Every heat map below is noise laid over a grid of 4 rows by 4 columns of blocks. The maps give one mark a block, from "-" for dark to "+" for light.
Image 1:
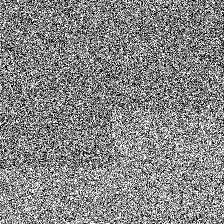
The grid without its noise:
----
----
--++
++++
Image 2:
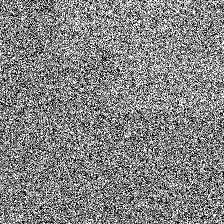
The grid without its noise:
-+++
--++
----
----
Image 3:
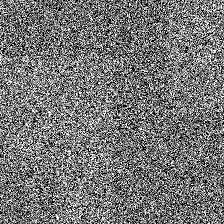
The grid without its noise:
---+
++-+
++--
-+--
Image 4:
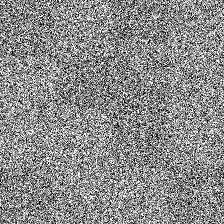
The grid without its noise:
-+-+
+--+
++-+
-++-
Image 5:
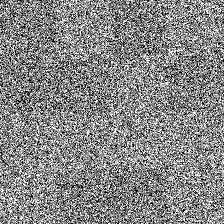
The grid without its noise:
-+-+
--+-
++++
+--+
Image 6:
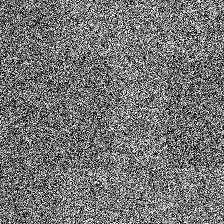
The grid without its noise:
-+++
--+-
--+-
-+++
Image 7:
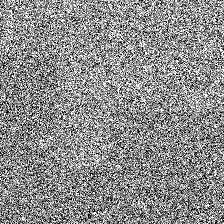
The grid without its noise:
++++
-+++
-+--
----
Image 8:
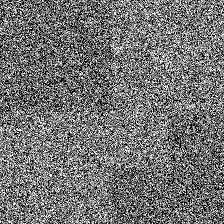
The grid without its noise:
--++
--++
+++-
++--
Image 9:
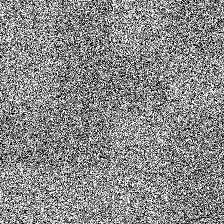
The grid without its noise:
+-+-
+--+
--+-
+++-
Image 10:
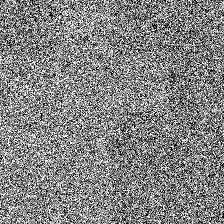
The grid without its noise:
-+--
+++-
++--
++--
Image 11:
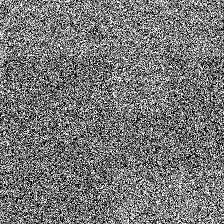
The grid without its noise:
++++
--+-
----
--++
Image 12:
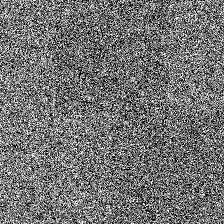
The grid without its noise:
+--+
+--+
++--
++--
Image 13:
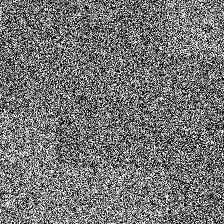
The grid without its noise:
---+
----
+---
+++-
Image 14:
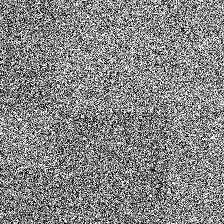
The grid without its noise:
-+++
-+++
+--+
---+
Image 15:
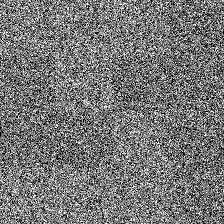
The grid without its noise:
+++-
-+--
--+-
+++-
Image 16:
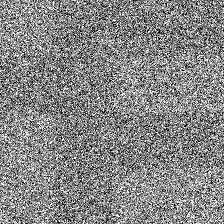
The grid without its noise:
+---
--++
+---
+-++
